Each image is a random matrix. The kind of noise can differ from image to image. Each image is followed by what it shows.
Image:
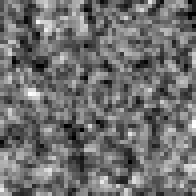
blotchy
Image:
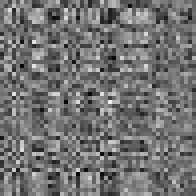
low rank plus noise
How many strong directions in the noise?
one
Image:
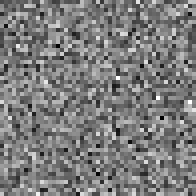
independent entries
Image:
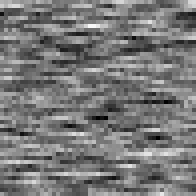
streaked along the rows
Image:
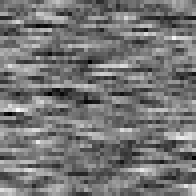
streaked along the rows
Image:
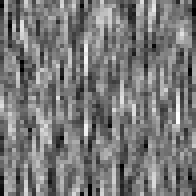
streaked along the columns
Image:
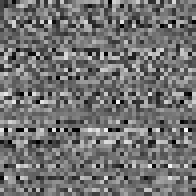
rows of uneven size
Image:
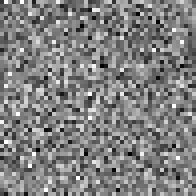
independent entries
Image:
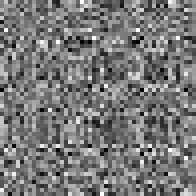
low rank plus noise
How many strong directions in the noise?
two
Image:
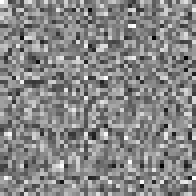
low rank plus noise
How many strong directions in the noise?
two
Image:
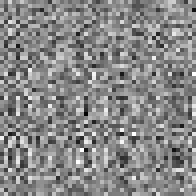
low rank plus noise
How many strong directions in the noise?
one
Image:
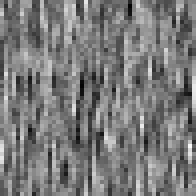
streaked along the columns
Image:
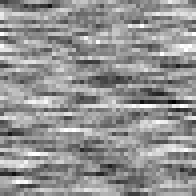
streaked along the rows
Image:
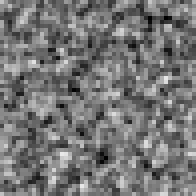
blotchy
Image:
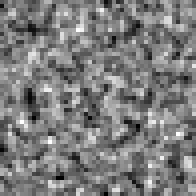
blotchy
